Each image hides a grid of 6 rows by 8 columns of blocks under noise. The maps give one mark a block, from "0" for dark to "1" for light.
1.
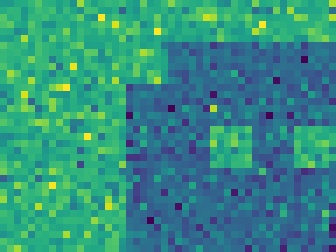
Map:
1 1 1 1 1 1 1 1
1 1 1 1 0 0 0 0
1 1 1 0 0 0 0 0
1 1 1 0 0 1 0 1
1 1 1 0 0 0 0 0
1 1 1 0 0 0 0 0
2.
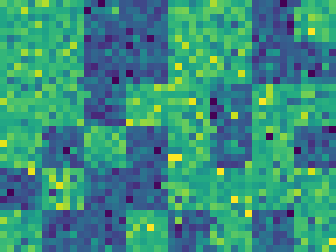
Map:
1 1 0 0 1 1 0 1
1 1 0 0 1 1 0 0
1 1 0 1 1 0 1 1
1 0 1 0 1 0 1 0
0 1 0 0 1 1 1 1
1 0 0 1 0 1 0 1
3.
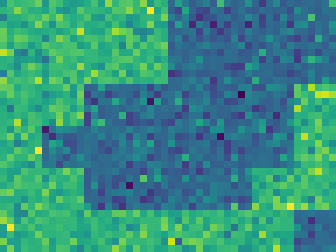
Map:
1 1 1 1 0 0 0 0
1 1 1 1 0 0 0 0
1 1 0 0 0 0 0 1
1 0 0 0 0 0 0 1
1 1 0 0 0 0 1 1
1 1 1 1 1 1 1 0
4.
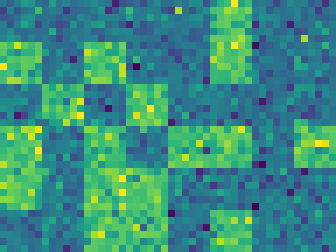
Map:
0 0 0 0 0 1 0 0
1 0 1 0 0 1 0 0
0 1 0 1 0 0 0 0
1 0 1 0 1 1 0 1
1 0 1 1 0 0 0 0
0 0 1 1 0 1 0 0
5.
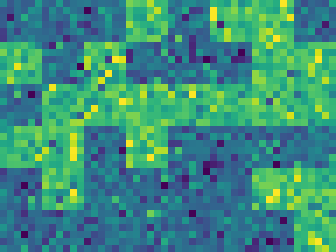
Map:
0 0 0 1 0 1 1 0
1 0 1 0 0 0 1 1
0 1 1 1 1 1 1 1
1 1 0 1 0 0 0 0
0 1 0 0 0 0 1 1
0 0 0 0 0 0 0 1
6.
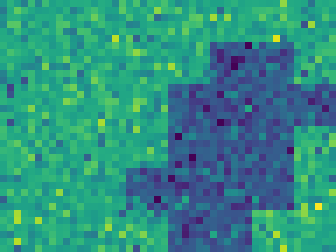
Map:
1 1 1 1 1 1 1 1
1 1 1 1 1 0 0 1
1 1 1 1 0 0 0 0
1 1 1 1 0 0 0 1
1 1 1 0 0 0 0 1
1 1 1 1 0 0 1 1
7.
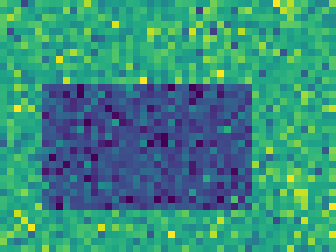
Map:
1 1 1 1 1 1 1 1
1 1 1 1 1 1 1 1
1 0 0 0 0 0 1 1
1 0 0 0 0 0 1 1
1 0 0 0 0 0 1 1
1 1 1 1 1 1 1 1
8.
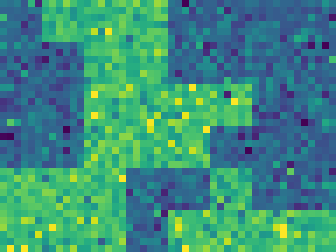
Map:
0 1 1 1 0 0 0 0
0 0 1 1 0 0 0 0
0 0 1 1 1 1 0 0
0 0 1 1 1 0 0 0
1 1 1 0 0 1 0 0
1 1 1 0 1 1 1 1
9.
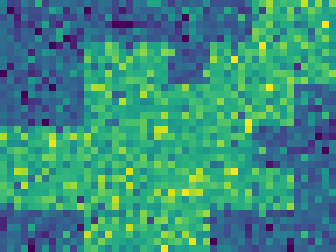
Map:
0 0 0 0 0 0 1 1
0 0 1 1 0 1 1 1
0 0 1 1 1 1 1 0
1 1 1 1 1 1 0 0
1 1 1 1 1 1 1 0
0 0 1 1 1 0 0 0
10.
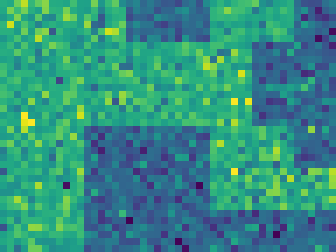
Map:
1 1 1 0 0 1 1 0
1 1 1 1 1 1 0 0
1 1 1 1 1 1 0 0
1 1 0 0 0 1 1 0
1 1 0 0 0 1 1 1
1 1 0 0 0 0 0 0
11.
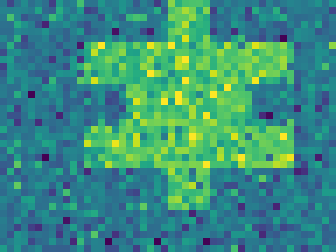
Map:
0 0 0 0 1 0 0 0
0 0 1 1 1 1 1 0
0 0 0 1 1 1 0 0
0 0 1 1 1 1 1 0
0 0 0 0 1 0 0 0
0 0 0 0 0 0 0 0
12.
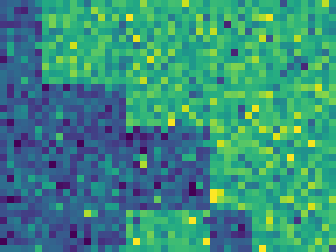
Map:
0 1 1 1 1 1 1 1
0 1 1 1 1 1 1 1
0 0 0 1 1 1 1 1
0 0 0 0 0 1 1 1
0 0 0 0 0 1 1 1
0 0 0 1 1 0 1 1
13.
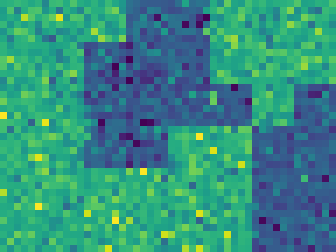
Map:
1 1 1 0 0 1 1 1
1 1 0 0 0 1 1 1
1 1 0 0 0 0 1 0
1 1 0 0 1 1 0 0
1 1 1 1 1 1 0 0
1 1 1 1 1 1 0 0
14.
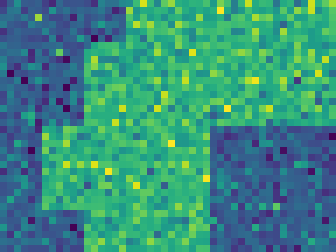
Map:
0 0 0 1 1 1 1 1
0 0 1 1 1 1 1 1
0 0 1 1 1 1 1 1
0 1 1 1 1 0 0 0
0 1 1 1 1 0 0 0
0 0 1 1 1 0 0 0
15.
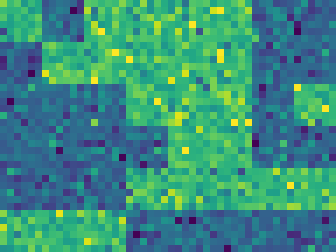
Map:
1 0 1 1 1 1 0 0
0 1 1 1 1 1 0 0
0 0 0 1 1 1 0 1
0 0 0 0 1 1 0 0
0 0 0 1 1 1 1 1
1 1 1 0 0 0 0 0
